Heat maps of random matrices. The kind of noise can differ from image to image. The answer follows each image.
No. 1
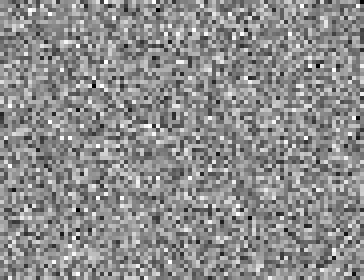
independent entries
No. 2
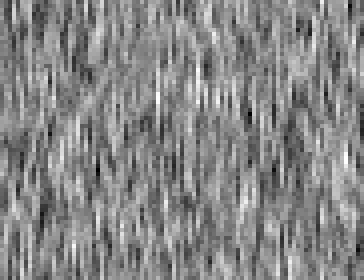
streaked along the columns
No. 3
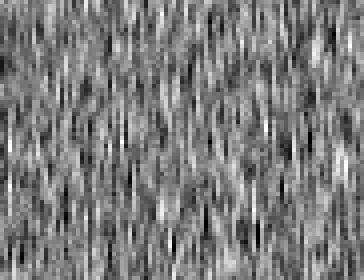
streaked along the columns
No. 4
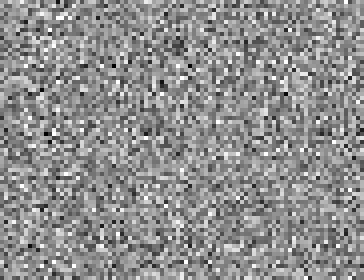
low rank plus noise
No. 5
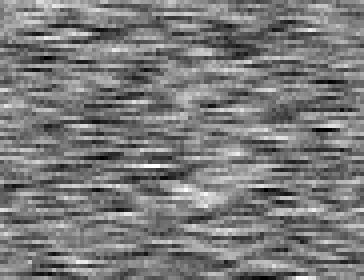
streaked along the rows
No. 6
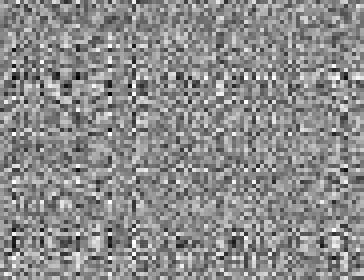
low rank plus noise
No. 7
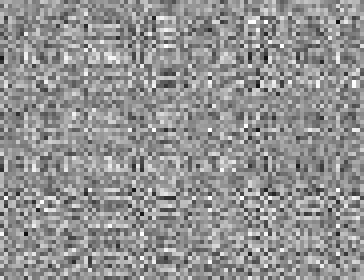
low rank plus noise
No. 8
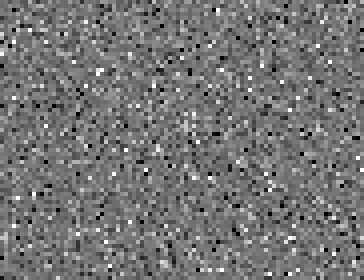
heavy tails
